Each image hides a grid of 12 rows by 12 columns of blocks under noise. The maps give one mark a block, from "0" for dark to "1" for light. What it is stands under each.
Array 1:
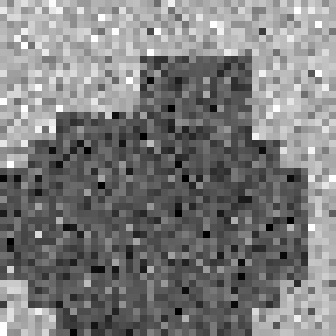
1 1 1 1 1 1 1 1 1 1 1 1
1 1 1 1 1 1 1 1 1 1 1 1
1 1 1 1 1 0 0 0 0 1 1 1
1 1 1 1 1 0 0 0 0 1 1 1
1 1 0 0 0 0 0 0 0 1 1 1
1 0 0 0 0 0 0 0 0 0 1 1
0 0 0 0 0 0 0 0 0 0 0 1
0 0 0 0 0 0 0 0 0 0 0 1
0 0 0 0 0 0 0 0 0 0 0 1
0 0 0 0 0 0 0 0 0 0 0 1
1 0 0 0 0 0 0 0 0 0 1 1
1 1 0 0 0 0 0 0 0 1 1 1
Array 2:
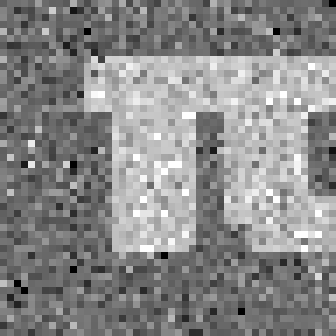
0 0 0 0 0 0 0 0 0 0 0 0
0 0 0 0 0 0 0 0 0 0 0 0
0 0 0 1 1 1 1 1 1 1 1 1
0 0 0 1 1 1 1 1 1 1 1 1
0 0 0 0 1 1 1 0 1 1 1 0
0 0 0 0 1 1 1 0 1 1 1 0
0 0 0 0 1 1 1 0 1 1 1 0
0 0 0 0 1 1 1 0 1 1 1 1
0 0 0 0 1 1 1 0 0 1 1 1
0 0 0 0 0 0 0 0 0 0 0 0
0 0 0 0 0 0 0 0 0 0 0 0
0 0 0 0 0 0 0 0 0 0 0 0
